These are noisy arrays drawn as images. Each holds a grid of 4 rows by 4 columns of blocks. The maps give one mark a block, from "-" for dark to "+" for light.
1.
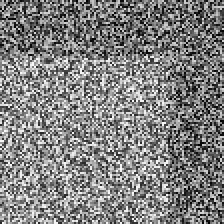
- - - -
+ + + -
+ + + -
+ + + -
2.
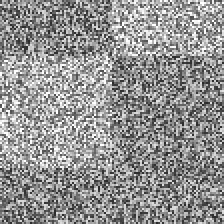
- - + +
+ + - -
+ + - -
- - - -
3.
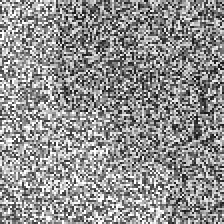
+ - - -
+ - - -
+ + - -
+ + + -
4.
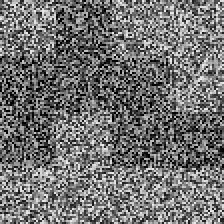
+ - + +
- - - +
- + - -
+ + + +
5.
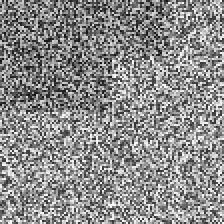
- - - +
- - + +
+ + + +
+ + + +
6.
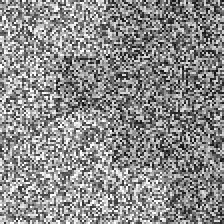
+ + - -
+ - - -
+ + - -
+ + + -
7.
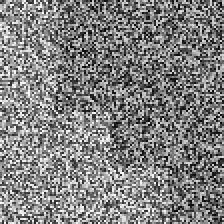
+ - - -
+ - - -
+ + - -
+ + + -
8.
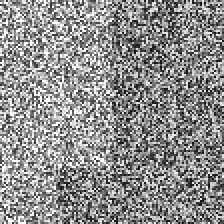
+ + - -
+ + - -
+ + - -
+ - - -
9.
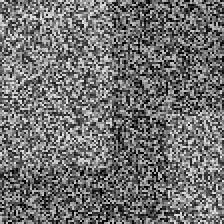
+ + - -
+ + - -
+ + - +
- - - +
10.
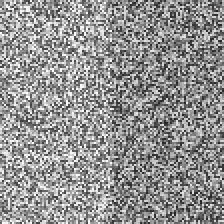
+ + - -
+ + - -
+ + - -
+ + - -
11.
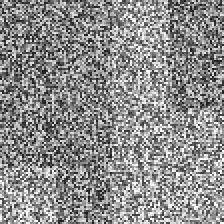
- - + -
- - + -
- - + +
+ - + +
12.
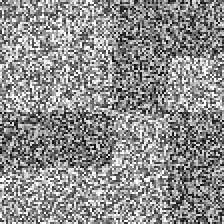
+ + - -
+ + - +
- - + -
+ + + -
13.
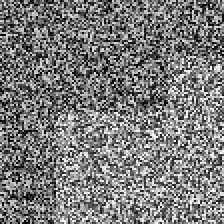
- - - -
- - - +
- + + +
- + + +
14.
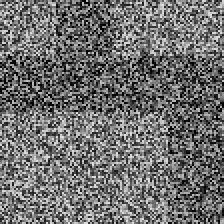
+ - + +
- - - -
+ + + -
+ + + -
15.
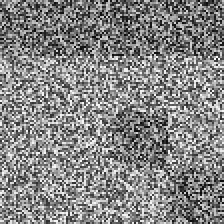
- - - -
+ + + +
+ + - +
+ + + -
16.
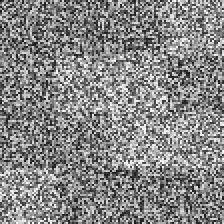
- - - +
- + + -
- - + +
+ - - -
